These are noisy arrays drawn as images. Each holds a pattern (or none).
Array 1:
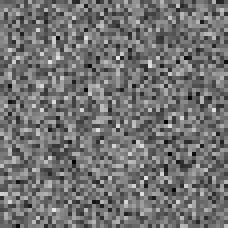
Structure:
only noise
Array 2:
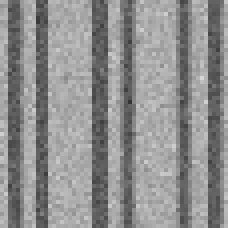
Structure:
bands of columns
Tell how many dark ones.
6
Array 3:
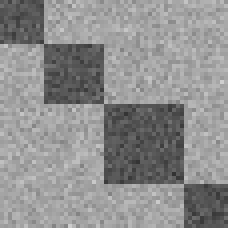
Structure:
blocks along the diagonal
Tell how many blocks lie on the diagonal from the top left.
4
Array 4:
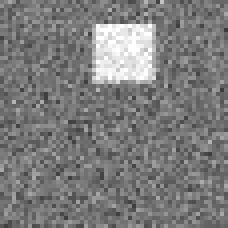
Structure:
one block
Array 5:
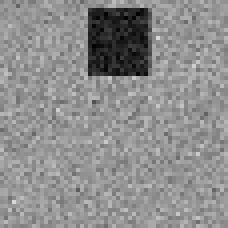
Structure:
one block
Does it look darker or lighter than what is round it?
darker
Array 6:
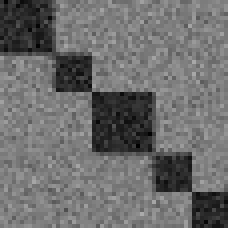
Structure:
blocks along the diagonal
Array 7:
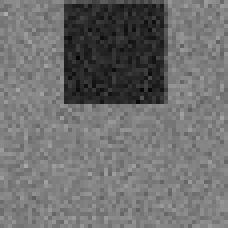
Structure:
one block
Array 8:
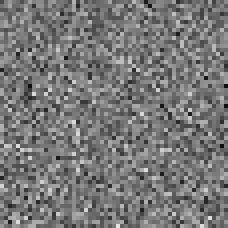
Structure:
only noise
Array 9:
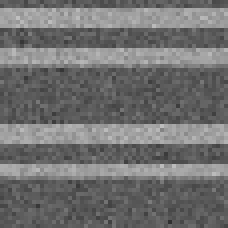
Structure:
bands of rows
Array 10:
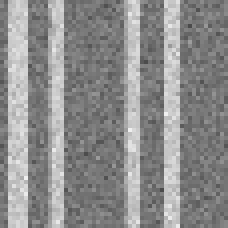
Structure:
bands of columns
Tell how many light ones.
4
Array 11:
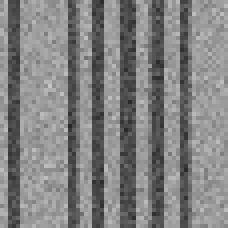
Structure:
bands of columns
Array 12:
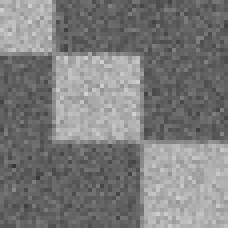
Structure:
blocks along the diagonal
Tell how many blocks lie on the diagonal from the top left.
3
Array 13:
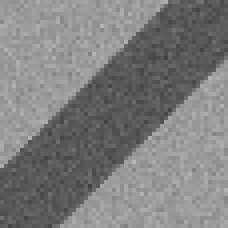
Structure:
a diagonal band
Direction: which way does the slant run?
bottom left to top right
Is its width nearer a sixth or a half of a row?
a half
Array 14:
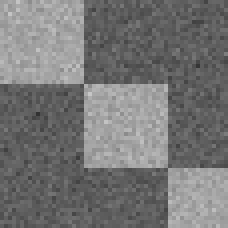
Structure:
blocks along the diagonal
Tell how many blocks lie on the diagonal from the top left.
3
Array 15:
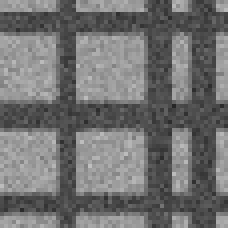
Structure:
bands of rows crossing bands of columns
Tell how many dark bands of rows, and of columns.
3 and 3
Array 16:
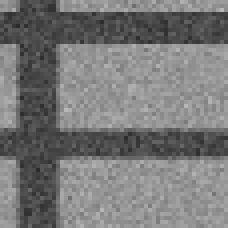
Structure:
bands of rows crossing bands of columns
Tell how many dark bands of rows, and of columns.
2 and 1
